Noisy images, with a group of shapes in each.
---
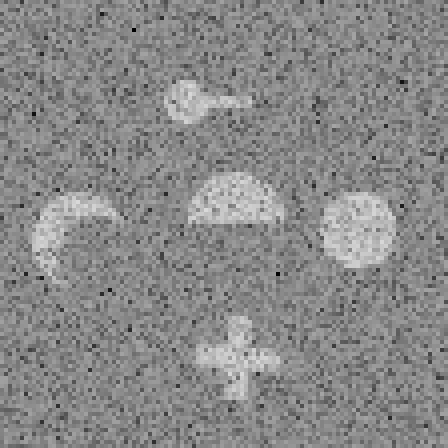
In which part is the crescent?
middle left
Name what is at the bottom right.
nothing
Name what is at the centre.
half disc
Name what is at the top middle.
lollipop
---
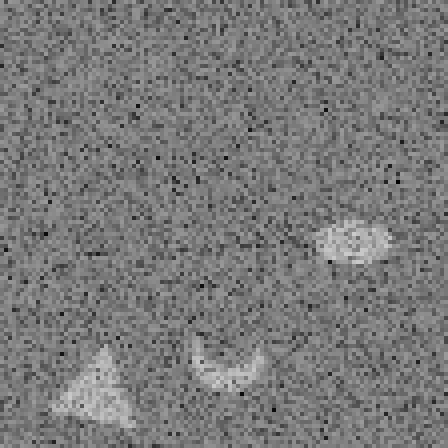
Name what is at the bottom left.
triangle
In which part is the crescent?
bottom middle
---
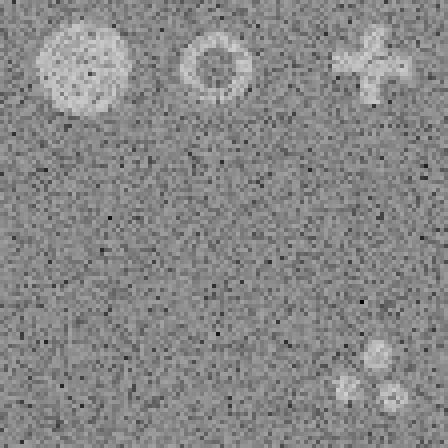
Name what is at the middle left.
nothing
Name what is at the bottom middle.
nothing
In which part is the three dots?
bottom right
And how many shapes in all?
4
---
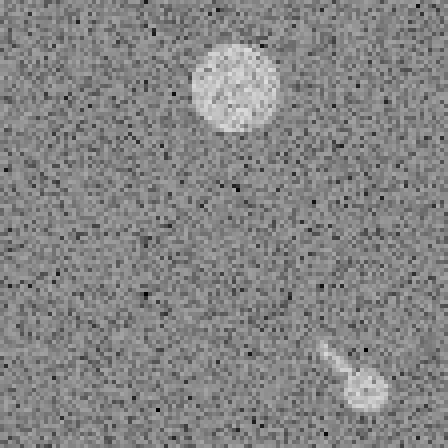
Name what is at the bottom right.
lollipop
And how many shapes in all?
2
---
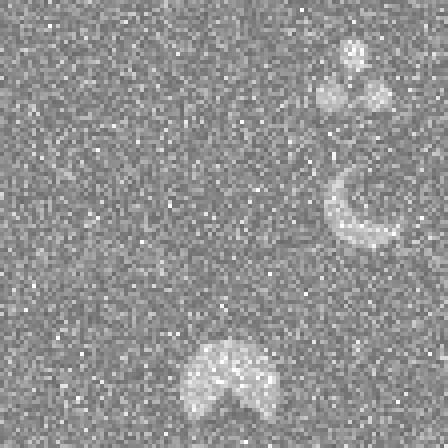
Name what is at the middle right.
crescent
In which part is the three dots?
top right
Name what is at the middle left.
nothing
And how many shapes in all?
3
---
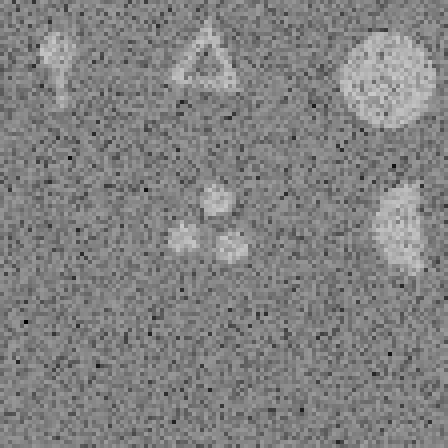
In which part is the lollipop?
top left
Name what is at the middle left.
nothing
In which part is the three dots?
centre
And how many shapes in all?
5
